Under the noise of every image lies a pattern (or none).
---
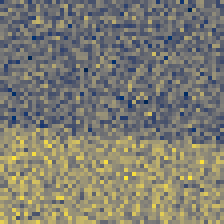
a sharp edge
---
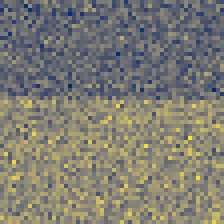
a sharp edge
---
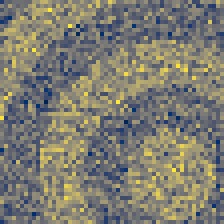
rings round one point
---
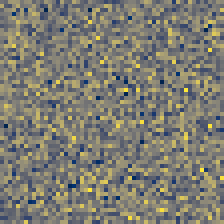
only noise
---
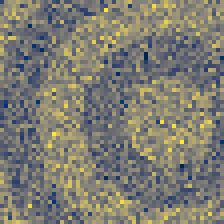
rings round one point
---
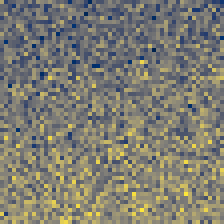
a smooth slope
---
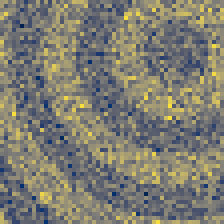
rings round one point
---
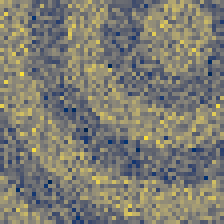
rings round one point
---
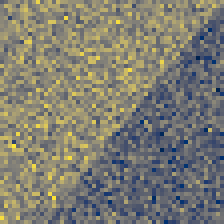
a sharp edge
